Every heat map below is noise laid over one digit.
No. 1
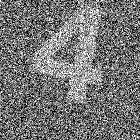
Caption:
light 4
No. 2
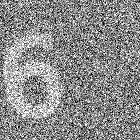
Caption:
light 6
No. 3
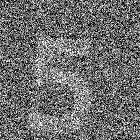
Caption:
light 5
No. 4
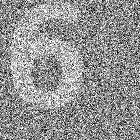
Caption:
light 6
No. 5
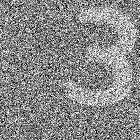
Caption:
light 3
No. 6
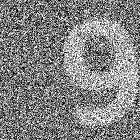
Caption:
light 9
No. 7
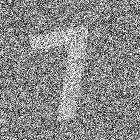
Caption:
light 7
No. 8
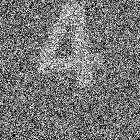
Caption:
light 4
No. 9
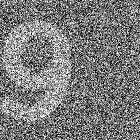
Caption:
light 9
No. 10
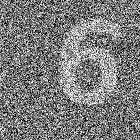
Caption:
light 6
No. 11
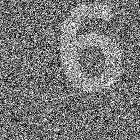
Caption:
light 6
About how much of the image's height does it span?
two thirds
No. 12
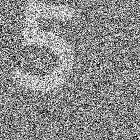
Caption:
light 5
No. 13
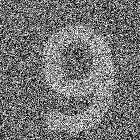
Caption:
light 9
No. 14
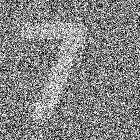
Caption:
light 7
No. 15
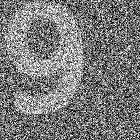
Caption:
light 9
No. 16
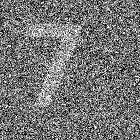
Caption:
light 7
